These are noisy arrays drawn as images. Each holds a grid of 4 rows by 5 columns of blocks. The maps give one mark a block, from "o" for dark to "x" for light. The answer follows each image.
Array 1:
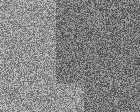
x x o o o
x x o o o
x x o o o
x x x o o
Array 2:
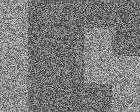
x o o o o
x o o x o
x o o x x
x o o o x
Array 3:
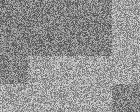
o o o o x
o o o o x
o x x x x
x x x x o
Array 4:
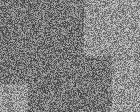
o o o x x
o o o x x
o o o o x
x o o o x
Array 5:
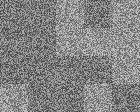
o o x o x
o o x x x
o o o o x
x o o x o
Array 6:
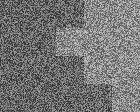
o o o x x
o o x x x
o o o x x
o o o o x
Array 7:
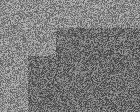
x x x x x
x x o o o
x o o o o
x o o o o
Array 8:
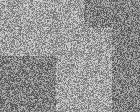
x x x o o
x x x x o
o o x x o
o o x x o
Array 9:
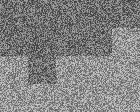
o o o o o
o o o o x
x o x x x
x x x x x
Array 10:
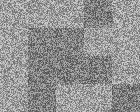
x x x o x
x o o x x
x o o o x
x o x x o
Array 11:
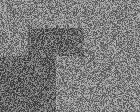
x x x x x
x o o x x
o o x x x
o o x x x
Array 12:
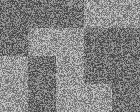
o o o x x
o x x o o
x o x o o
x o x x o
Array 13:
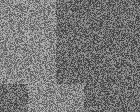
x x o o o
x x o o o
x x o o o
o x x o o
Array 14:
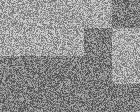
x x x x o
x x x o x
o o o o x
o o o o o
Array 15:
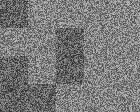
o x x x x
x x o x x
o x o x x
o o x x x
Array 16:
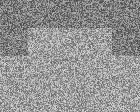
o o o o o
o x x x o
x x x x x
x x x x x
